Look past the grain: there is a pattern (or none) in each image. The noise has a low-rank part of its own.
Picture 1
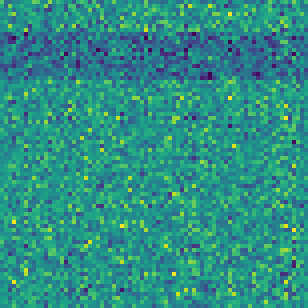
one band of rows
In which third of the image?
top
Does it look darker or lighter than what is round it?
darker
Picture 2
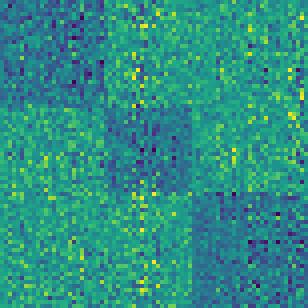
blocks along the diagonal
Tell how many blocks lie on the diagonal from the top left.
3
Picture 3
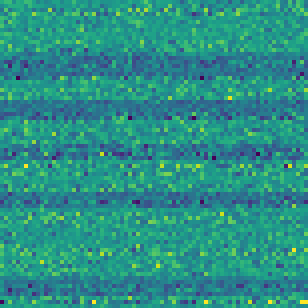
bands of rows
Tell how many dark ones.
5
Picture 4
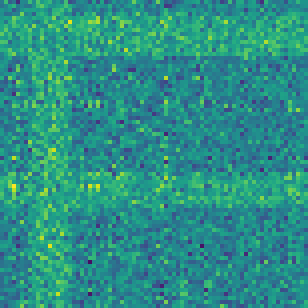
bands of rows crossing bands of columns
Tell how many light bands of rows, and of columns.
2 and 1
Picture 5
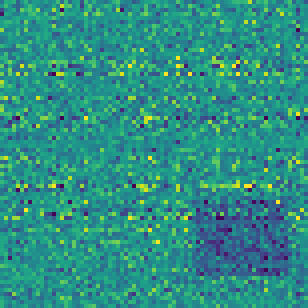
one block
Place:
bottom right
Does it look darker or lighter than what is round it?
darker
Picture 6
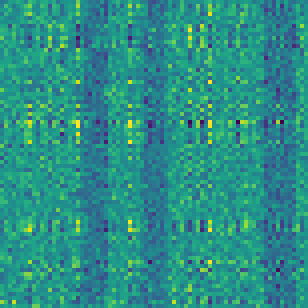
bands of columns
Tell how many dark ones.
3
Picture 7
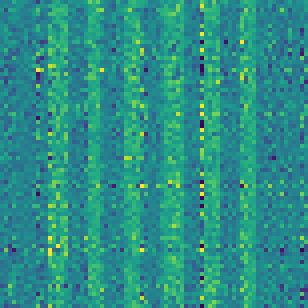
bands of columns
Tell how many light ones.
6
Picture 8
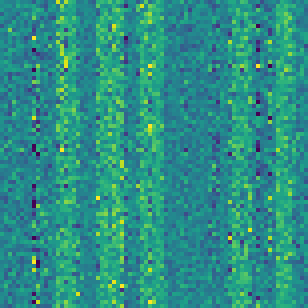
bands of columns
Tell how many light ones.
5
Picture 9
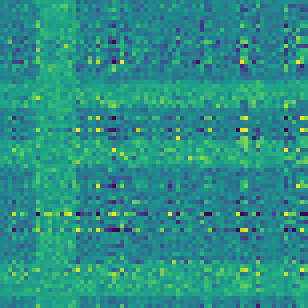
bands of rows crossing bands of columns
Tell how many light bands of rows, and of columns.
3 and 1
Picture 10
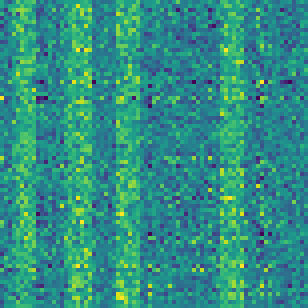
bands of columns
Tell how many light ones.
4
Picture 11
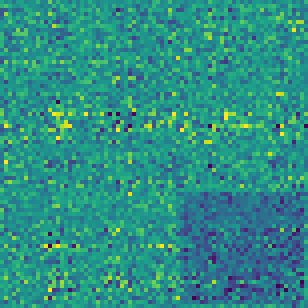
one block
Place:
bottom right
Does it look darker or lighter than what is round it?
darker
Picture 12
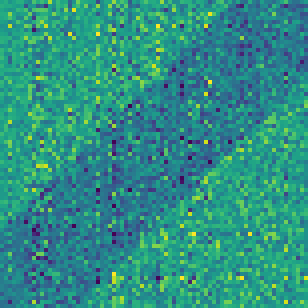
a diagonal band
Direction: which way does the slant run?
bottom left to top right
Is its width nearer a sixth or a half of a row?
a half
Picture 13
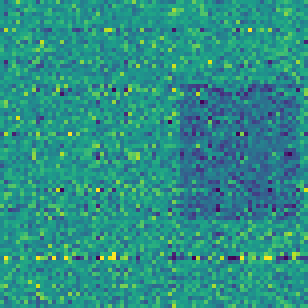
one block
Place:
middle right
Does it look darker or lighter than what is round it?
darker
